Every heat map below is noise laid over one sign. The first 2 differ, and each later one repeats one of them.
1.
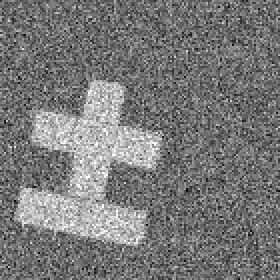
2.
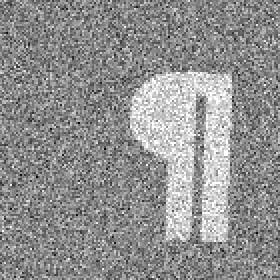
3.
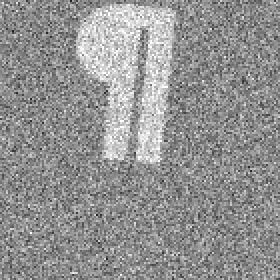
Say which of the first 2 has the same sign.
2
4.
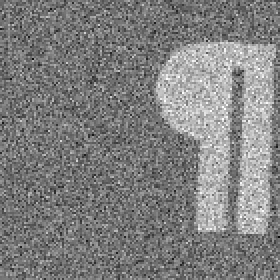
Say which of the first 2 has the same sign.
2
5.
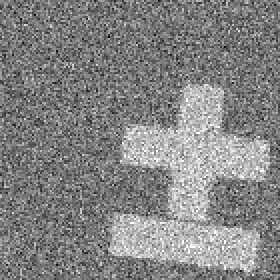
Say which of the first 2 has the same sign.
1
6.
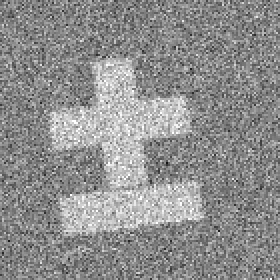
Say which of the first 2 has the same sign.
1
